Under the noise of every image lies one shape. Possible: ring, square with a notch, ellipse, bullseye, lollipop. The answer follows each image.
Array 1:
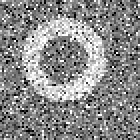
ring
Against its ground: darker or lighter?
lighter
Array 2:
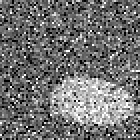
ellipse
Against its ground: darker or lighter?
lighter
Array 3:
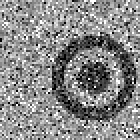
bullseye
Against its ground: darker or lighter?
darker
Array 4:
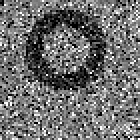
ring
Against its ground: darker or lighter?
darker
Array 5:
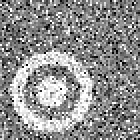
bullseye
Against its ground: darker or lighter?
lighter
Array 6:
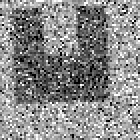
square with a notch
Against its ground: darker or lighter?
darker
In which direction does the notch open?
up
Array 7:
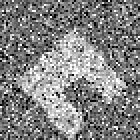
square with a notch
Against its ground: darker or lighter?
lighter
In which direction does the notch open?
down and right
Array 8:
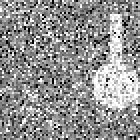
lollipop
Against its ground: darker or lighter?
lighter
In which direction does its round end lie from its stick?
down
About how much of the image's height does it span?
two thirds
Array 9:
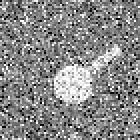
lollipop
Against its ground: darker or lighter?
lighter
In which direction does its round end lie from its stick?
down and left
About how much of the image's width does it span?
half
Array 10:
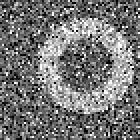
ring
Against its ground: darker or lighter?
lighter
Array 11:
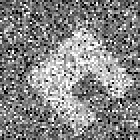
square with a notch
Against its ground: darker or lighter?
lighter
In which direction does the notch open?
down and right
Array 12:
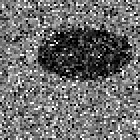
ellipse
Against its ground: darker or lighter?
darker
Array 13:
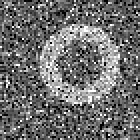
ring
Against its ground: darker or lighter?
lighter
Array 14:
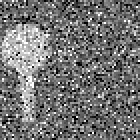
lollipop
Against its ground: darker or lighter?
lighter
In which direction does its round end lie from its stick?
up
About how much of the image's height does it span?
two thirds
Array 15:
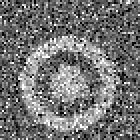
bullseye
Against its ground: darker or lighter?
lighter
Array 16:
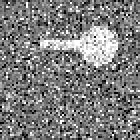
lollipop
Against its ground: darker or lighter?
lighter
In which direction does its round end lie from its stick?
right
